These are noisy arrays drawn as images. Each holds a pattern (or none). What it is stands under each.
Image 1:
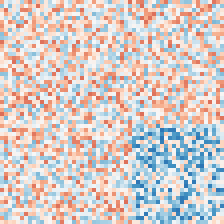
one block
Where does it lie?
bottom right
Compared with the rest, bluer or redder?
bluer
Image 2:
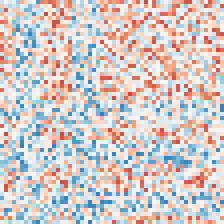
bands of rows crossing bands of columns
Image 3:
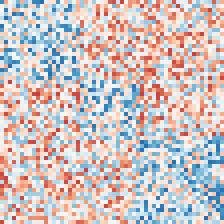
blocks along the diagonal
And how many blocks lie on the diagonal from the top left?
3
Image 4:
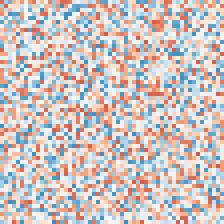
only noise
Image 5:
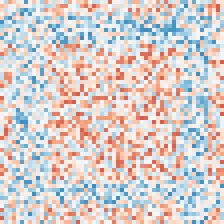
bands of rows crossing bands of columns
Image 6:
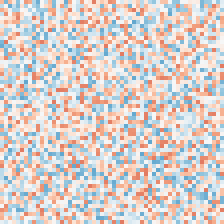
only noise
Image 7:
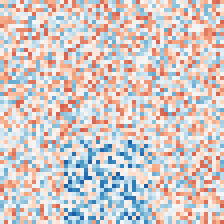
one block
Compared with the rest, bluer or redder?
bluer
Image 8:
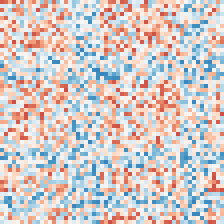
bands of rows crossing bands of columns
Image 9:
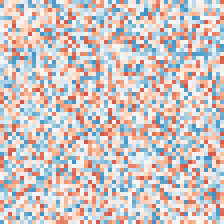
only noise
